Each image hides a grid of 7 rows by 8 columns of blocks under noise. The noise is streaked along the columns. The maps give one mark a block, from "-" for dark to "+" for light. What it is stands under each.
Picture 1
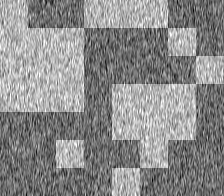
+ - - + + + - -
+ + + - - - + -
+ + + - - - - +
+ + + - + + + -
- - - - + + + -
- - + - - + - -
- - - - + - - -
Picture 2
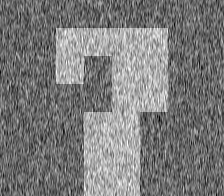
- - - - - - - -
- - + + + + - -
- - + - + + - -
- - - - + + - -
- - - + + - - -
- - - + + - - -
- - - + + - - -
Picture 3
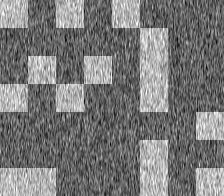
+ - + - + - - -
- - - - - + - -
- + - + - + - -
+ - + - - + - -
- - - - - - - +
- - - - - + - -
+ + - - - + - +
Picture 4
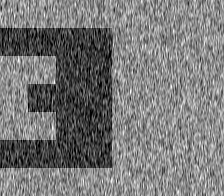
+ + + + + + + +
- - - - + + + +
+ + - - + + + +
+ - - - + + + +
+ + - - + + + +
- - - - + + + +
+ + + + + + + +
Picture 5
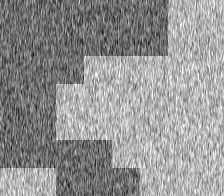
- - - - - - + +
- - - - - - + +
- - - + + + + +
- - + + + + + +
- - + + + + + +
- - - - + + + +
+ + - - - + + +
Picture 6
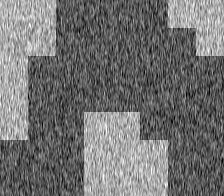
+ + - - - - + +
+ + - - - - - +
+ - - - - - - -
+ - - - - - - -
+ - - + + - - -
- - - + + + - -
- - - + + + - -
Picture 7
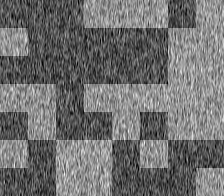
- - - + + + - +
+ - - - - - + +
- - - - - - + +
+ + - + + + + +
- + - - + - + +
+ - + + - + - -
- - + + - - - +
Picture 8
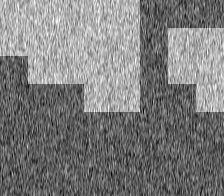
+ + + + + - - -
+ + + + + - + +
- + + + + - + +
- - - + + - - +
- - - - - - - -
- - - - - - - -
- - - - - - - -
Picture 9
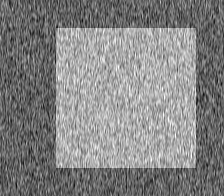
- - - - - - - -
- - + + + + + -
- - + + + + + -
- - + + + + + -
- - + + + + + -
- - + + + + + -
- - - - - - - -
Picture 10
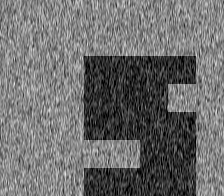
+ + + + + + + +
+ + + + + + + +
+ + + - - - - +
+ + + - - - + +
+ + + - - - - +
+ + + + + - - +
+ + + - - - - +
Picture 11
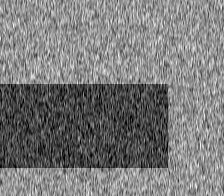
+ + + + + + + +
+ + + + + + + +
+ + + + + + + +
- - - - - - + +
- - - - - - + +
- - - - - - + +
+ + + + + + + +
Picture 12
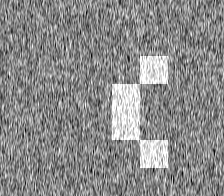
- - - - - - - -
- - - - - - - -
- - - - - + - -
- - - - + - - -
- - - - + - - -
- - - - - + - -
- - - - - - - -
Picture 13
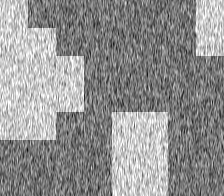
+ - - - - - - +
+ + - - - - - +
+ + + - - - - -
+ + + - - - - -
+ + - - + + - -
- - - - + + - -
- - - - + + - -
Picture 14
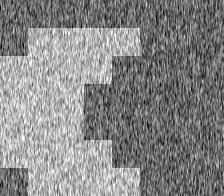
- - - - - - - -
- + + + + - - -
+ + + + - - - -
+ + + - - - - -
+ + + - - - - -
+ + + + - - - -
- + + + + - - -
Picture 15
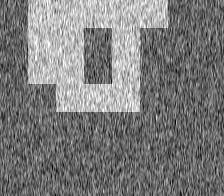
- + + + + + - -
- + + - + - - -
- + + - + - - -
- - + + + - - -
- - - - - - - -
- - - - - - - -
- - - - - - - -
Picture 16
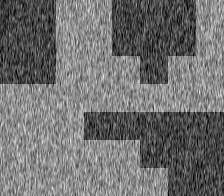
- - + + - - - +
- - + + - - - +
- - + + + - + +
+ + + + + + + +
+ + + - - - - -
+ + + + + - - -
+ + + + + + - -
